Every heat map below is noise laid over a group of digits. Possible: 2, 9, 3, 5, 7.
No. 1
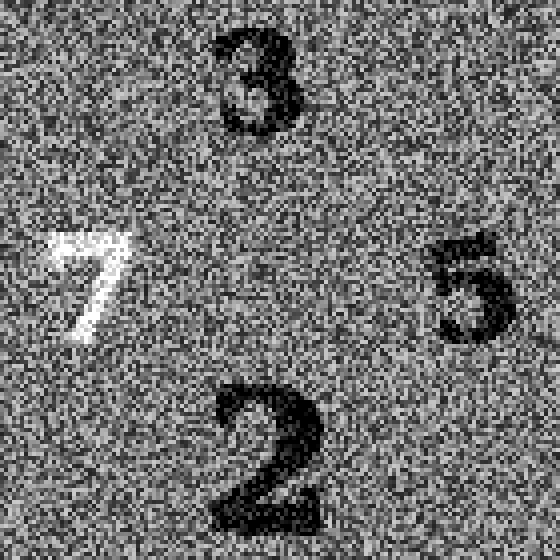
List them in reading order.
top middle: dark 3; middle left: light 7; middle right: dark 5; bottom middle: dark 2
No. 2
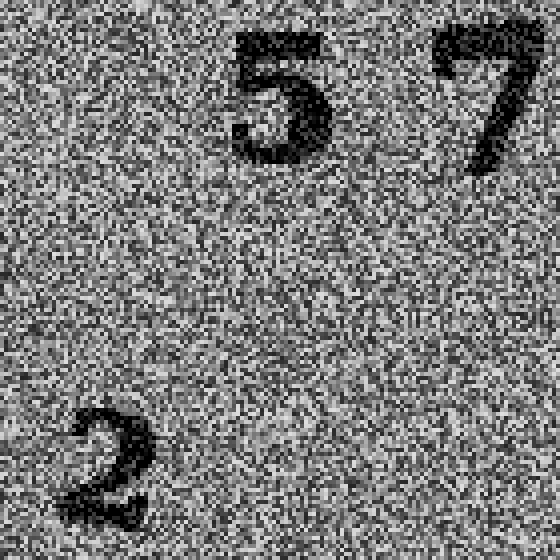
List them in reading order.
top middle: dark 5; top right: dark 7; bottom left: dark 2
